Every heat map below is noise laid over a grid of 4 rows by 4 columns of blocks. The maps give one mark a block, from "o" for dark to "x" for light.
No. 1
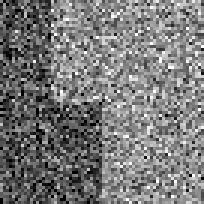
oxxx
oxxx
ooxx
ooxx
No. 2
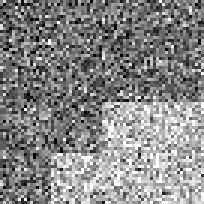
oooo
oooo
ooxx
oxxx
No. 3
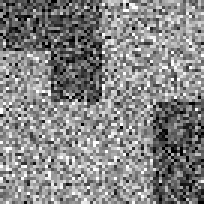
ooxx
xoxx
xxxo
xxxo
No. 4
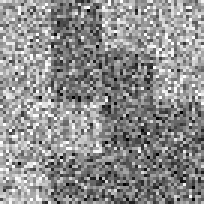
xoxx
xoox
xxoo
xooo
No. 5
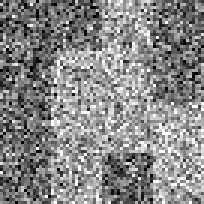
ooxo
oxxo
oxxx
oxox
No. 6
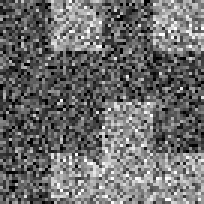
oxox
oooo
ooxo
oxxx
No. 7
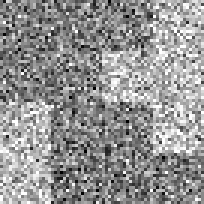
ooox
ooxx
xoox
xooo
